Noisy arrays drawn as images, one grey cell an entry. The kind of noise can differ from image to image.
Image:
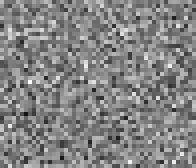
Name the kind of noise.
independent entries
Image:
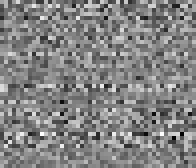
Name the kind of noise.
rows of uneven size
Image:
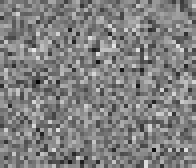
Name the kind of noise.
independent entries
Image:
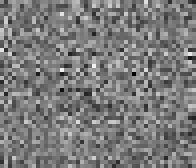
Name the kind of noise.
low rank plus noise
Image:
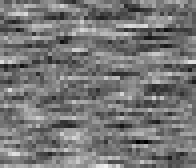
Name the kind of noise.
streaked along the rows
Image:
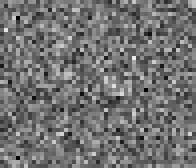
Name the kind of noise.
independent entries
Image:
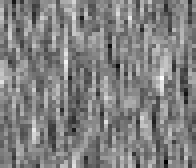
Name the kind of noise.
streaked along the columns
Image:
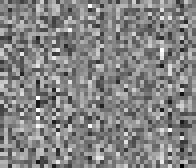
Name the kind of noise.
columns of uneven size
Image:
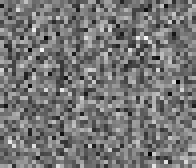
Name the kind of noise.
independent entries
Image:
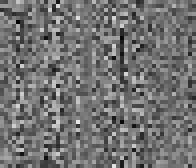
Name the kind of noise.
columns of uneven size
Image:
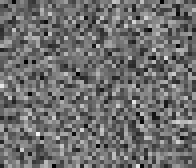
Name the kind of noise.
independent entries
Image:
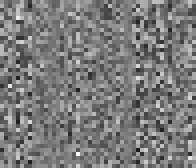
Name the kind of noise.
columns of uneven size
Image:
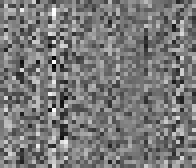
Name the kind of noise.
columns of uneven size
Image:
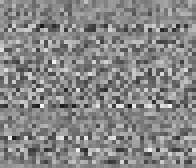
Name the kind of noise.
rows of uneven size
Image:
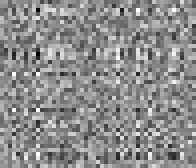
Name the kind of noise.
low rank plus noise
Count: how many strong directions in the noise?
one
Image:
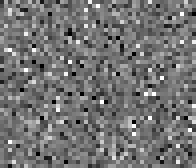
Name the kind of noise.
heavy tails
